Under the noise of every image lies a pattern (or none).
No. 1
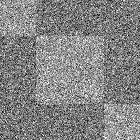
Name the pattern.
blocks along the diagonal
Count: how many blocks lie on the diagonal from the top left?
3
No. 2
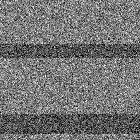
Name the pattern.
bands of rows
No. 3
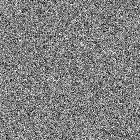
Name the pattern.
only noise
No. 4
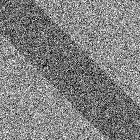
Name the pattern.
a diagonal band
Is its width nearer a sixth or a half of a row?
a half
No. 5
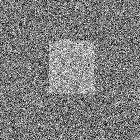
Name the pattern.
one block
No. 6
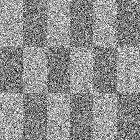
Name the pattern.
a checkerboard
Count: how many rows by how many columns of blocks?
3 by 6
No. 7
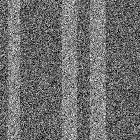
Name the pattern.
bands of columns
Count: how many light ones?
3
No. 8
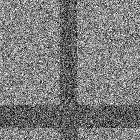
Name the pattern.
bands of rows crossing bands of columns
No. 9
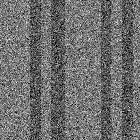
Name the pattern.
bands of columns
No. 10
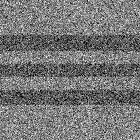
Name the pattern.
bands of rows
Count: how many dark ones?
3
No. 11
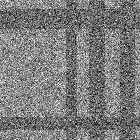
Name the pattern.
bands of rows crossing bands of columns
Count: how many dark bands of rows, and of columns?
2 and 3
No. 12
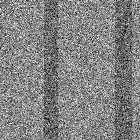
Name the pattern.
bands of columns
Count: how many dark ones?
2
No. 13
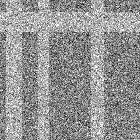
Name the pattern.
bands of rows crossing bands of columns
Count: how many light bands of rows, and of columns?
1 and 3
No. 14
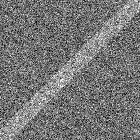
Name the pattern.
a diagonal band
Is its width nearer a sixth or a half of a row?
a sixth
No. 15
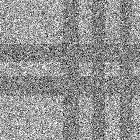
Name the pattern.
bands of rows crossing bands of columns
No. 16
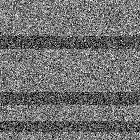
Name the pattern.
bands of rows
